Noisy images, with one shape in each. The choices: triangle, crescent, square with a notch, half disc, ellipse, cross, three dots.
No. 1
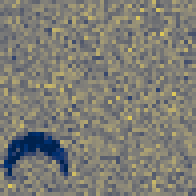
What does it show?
dark crescent, bottom left
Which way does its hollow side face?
down
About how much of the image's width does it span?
a third
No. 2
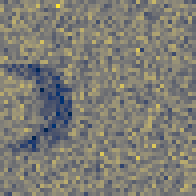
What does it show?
dark crescent, middle left
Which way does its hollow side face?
left
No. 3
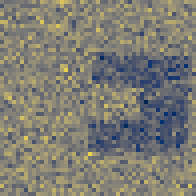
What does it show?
dark square with a notch
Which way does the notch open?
left
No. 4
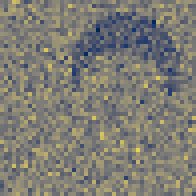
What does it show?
dark crescent
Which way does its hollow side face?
down
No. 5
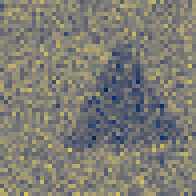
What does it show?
dark triangle
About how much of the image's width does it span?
two thirds
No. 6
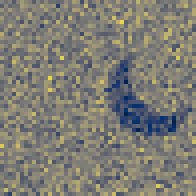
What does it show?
dark crescent, middle right
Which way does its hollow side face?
up and right
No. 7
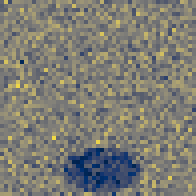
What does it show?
dark ellipse, bottom middle
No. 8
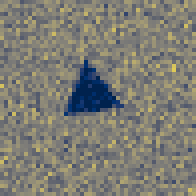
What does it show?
dark triangle, centre
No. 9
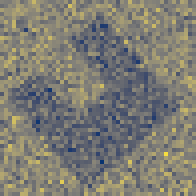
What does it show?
dark square with a notch
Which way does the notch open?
up and left
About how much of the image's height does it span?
nearly all
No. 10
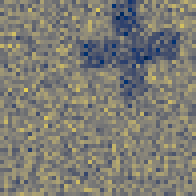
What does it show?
dark cross
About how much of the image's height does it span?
half
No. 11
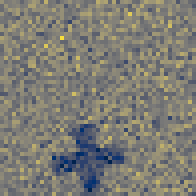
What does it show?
dark cross, bottom middle
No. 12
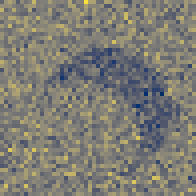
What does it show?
dark crescent
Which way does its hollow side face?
down and left
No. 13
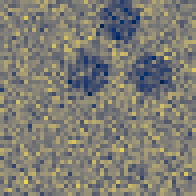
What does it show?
dark three dots
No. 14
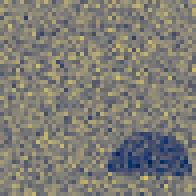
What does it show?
dark half disc, bottom right
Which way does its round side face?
up
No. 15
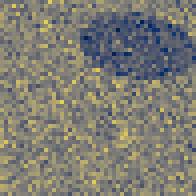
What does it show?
dark ellipse
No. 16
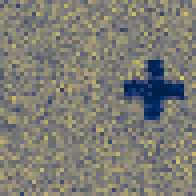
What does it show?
dark cross, middle right
